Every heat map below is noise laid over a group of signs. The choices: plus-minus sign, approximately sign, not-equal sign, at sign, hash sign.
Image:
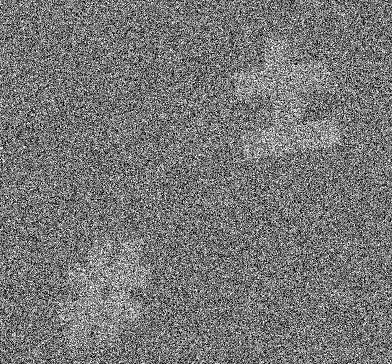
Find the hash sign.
bottom left
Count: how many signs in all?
2
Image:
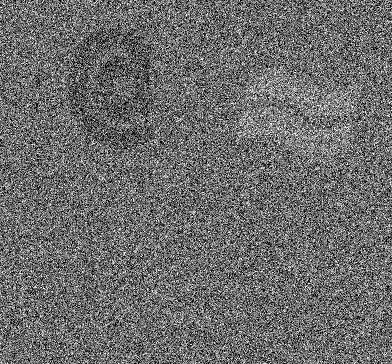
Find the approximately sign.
top right
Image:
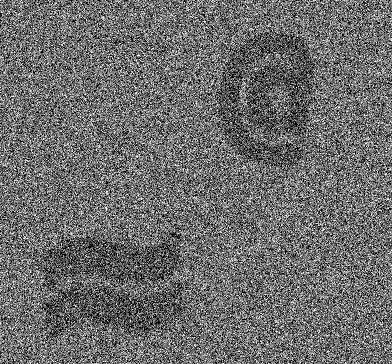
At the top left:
nothing
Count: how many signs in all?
2
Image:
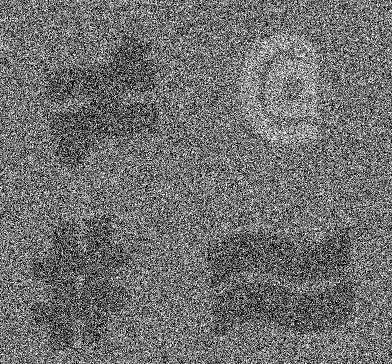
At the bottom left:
hash sign
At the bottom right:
approximately sign
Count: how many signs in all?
4
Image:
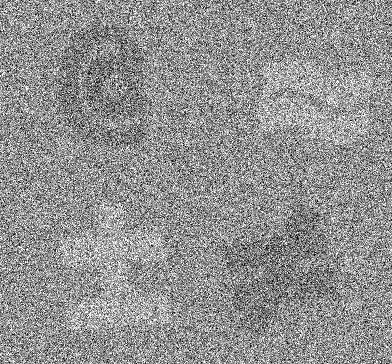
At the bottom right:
not-equal sign
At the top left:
at sign
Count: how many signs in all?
4
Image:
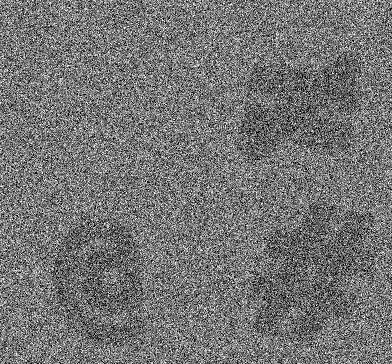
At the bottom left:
at sign
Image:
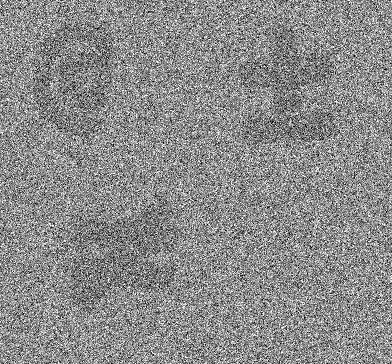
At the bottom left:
not-equal sign
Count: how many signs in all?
3
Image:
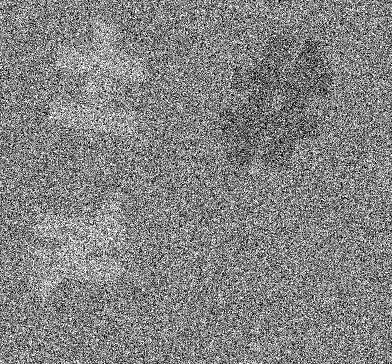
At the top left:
plus-minus sign
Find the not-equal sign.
bottom left
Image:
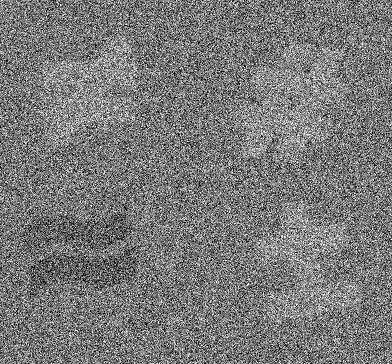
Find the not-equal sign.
top left
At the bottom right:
plus-minus sign
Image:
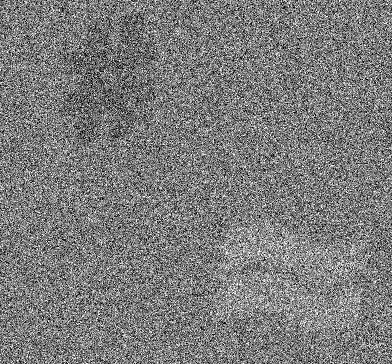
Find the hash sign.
top left
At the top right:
nothing
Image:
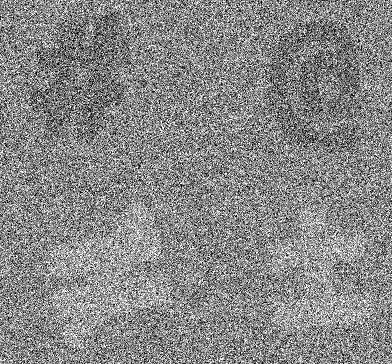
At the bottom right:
plus-minus sign
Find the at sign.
top right
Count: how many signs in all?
4
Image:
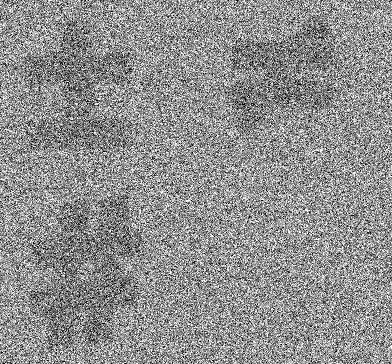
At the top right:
not-equal sign
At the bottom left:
hash sign
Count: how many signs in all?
3
